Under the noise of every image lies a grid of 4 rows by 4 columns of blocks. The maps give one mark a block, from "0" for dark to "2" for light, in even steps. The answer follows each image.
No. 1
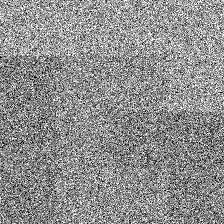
2 2 2 2
0 1 1 2
0 1 0 0
0 1 1 0
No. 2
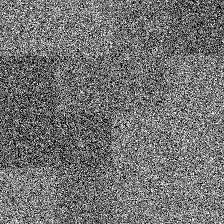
2 2 1 0
0 1 1 2
0 0 2 2
2 1 2 2
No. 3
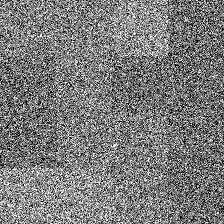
1 1 2 0
0 1 0 0
0 1 1 0
2 2 1 0
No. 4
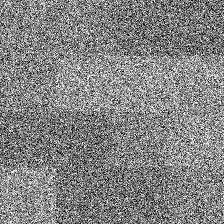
1 1 0 0
1 2 2 2
0 0 1 2
2 0 0 1
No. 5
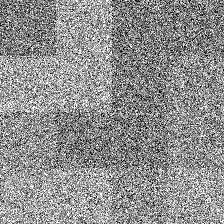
0 2 0 0
2 2 0 1
1 0 0 1
2 2 1 2
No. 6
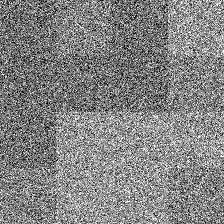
0 1 0 2
0 0 0 1
0 2 2 2
1 2 2 1
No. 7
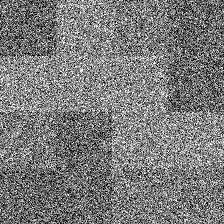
0 2 1 0
2 2 2 0
1 0 2 2
0 0 1 1
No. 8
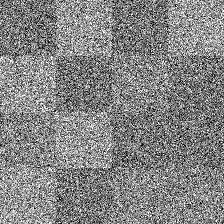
0 2 0 2
2 0 1 0
1 2 0 0
2 0 1 1
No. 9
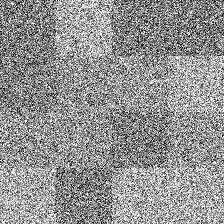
0 2 0 0
0 1 1 2
1 1 0 1
2 0 2 2
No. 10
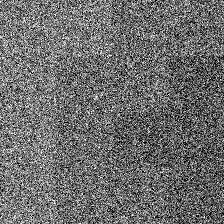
2 2 1 1
2 1 1 0
2 1 0 0
2 1 1 0
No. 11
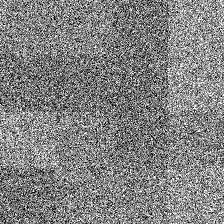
1 1 0 2
0 0 0 2
2 1 0 1
0 1 1 2
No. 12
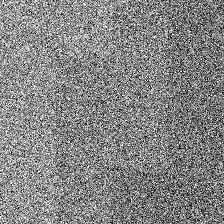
2 2 1 0
2 1 1 0
2 1 1 0
2 1 0 0
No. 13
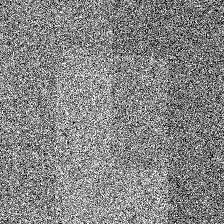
1 1 0 0
1 2 1 0
1 2 1 0
1 2 2 0
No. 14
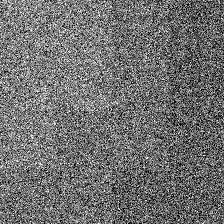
2 2 1 0
2 2 1 0
2 1 1 0
1 1 0 0
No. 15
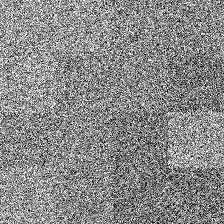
2 2 1 1
2 1 1 0
1 1 0 2
2 1 0 0
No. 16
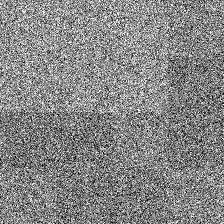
2 2 2 1
2 2 2 0
0 0 1 0
1 0 0 1
